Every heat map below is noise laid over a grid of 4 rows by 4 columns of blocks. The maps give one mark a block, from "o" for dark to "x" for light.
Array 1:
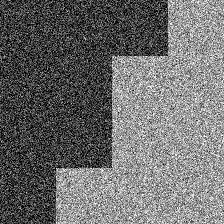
o o o x
o o x x
o o x x
o x x x
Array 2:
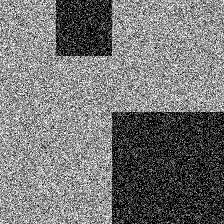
x o x x
x x x x
x x o o
x x o o
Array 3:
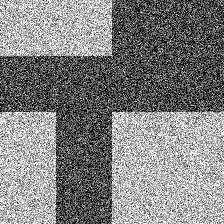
x x o o
o o o o
x o x x
x o x x
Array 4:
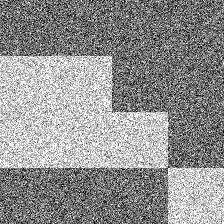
o o o o
x x o o
x x x o
o o o x
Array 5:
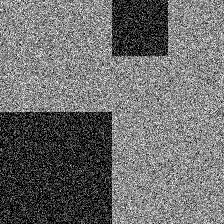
x x o x
x x x x
o o x x
o o x x
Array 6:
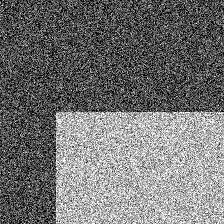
o o o o
o o o o
o x x x
o x x x
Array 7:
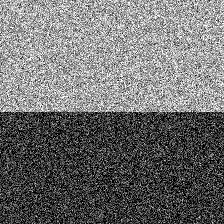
x x x x
x x x x
o o o o
o o o o
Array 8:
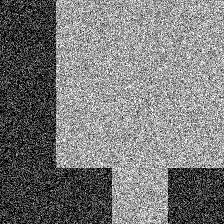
o x x x
o x x x
o x x x
o o x o
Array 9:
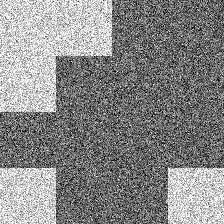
x x o o
x o o o
o o o o
x o o x
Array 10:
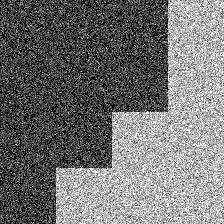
o o o x
o o o x
o o x x
o x x x
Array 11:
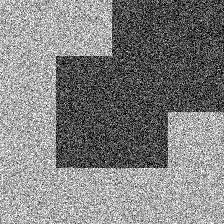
x x o o
x o o o
x o o x
x x x x
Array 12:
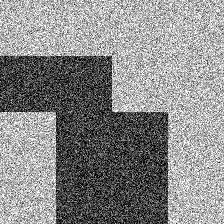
x x x x
o o x x
x o o x
x o o x
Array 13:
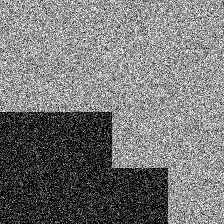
x x x x
x x x x
o o x x
o o o x
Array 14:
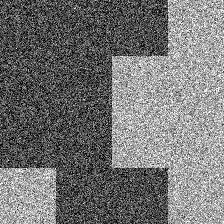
o o o x
o o x x
o o x x
x o o x
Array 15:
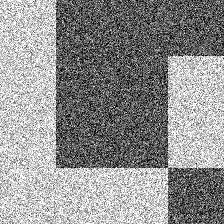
x o o o
x o o x
x o o x
x x x o
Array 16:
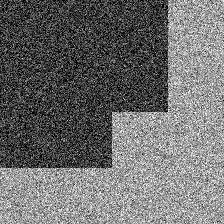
o o o x
o o o x
o o x x
x x x x
